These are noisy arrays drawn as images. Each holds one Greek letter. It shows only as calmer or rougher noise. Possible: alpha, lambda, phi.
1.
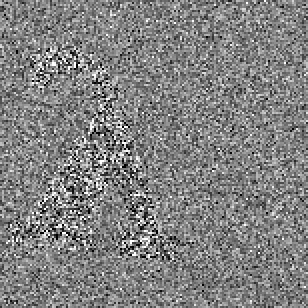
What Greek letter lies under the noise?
lambda
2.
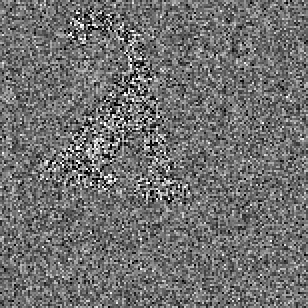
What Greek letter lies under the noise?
lambda
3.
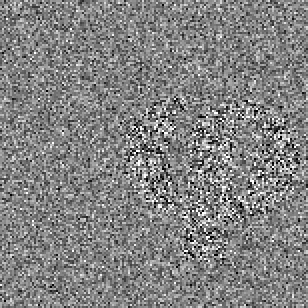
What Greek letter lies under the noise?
phi
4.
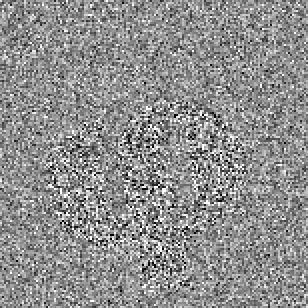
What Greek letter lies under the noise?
phi
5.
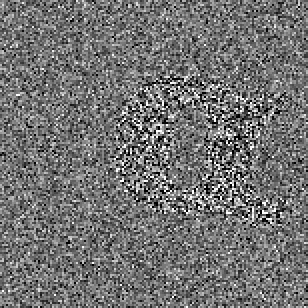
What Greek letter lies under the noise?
alpha
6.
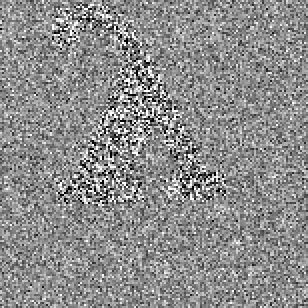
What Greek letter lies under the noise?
lambda
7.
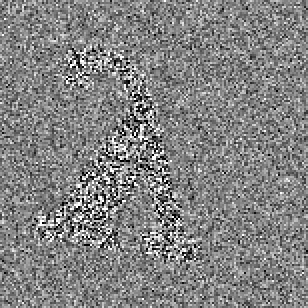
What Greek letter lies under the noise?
lambda
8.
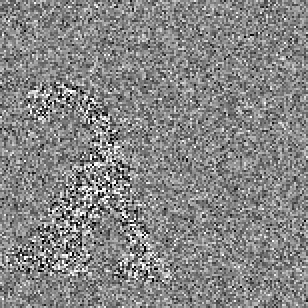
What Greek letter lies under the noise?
lambda
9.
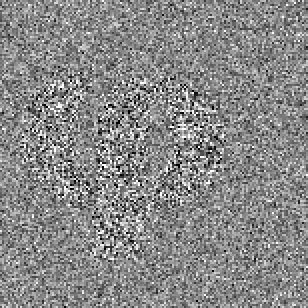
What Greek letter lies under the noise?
phi
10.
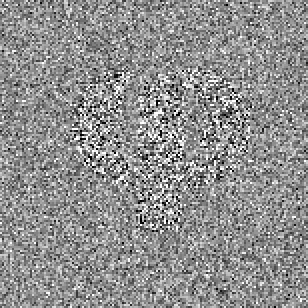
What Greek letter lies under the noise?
phi
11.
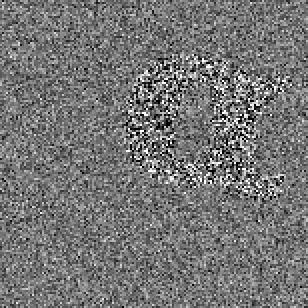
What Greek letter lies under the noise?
alpha
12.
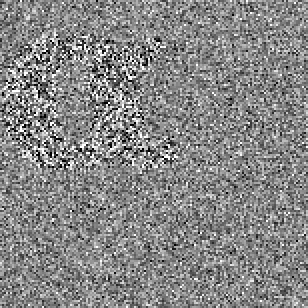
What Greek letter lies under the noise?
alpha
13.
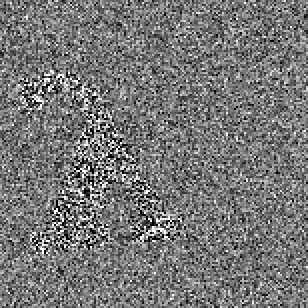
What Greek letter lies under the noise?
lambda
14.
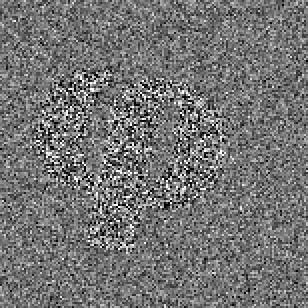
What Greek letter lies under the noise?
phi
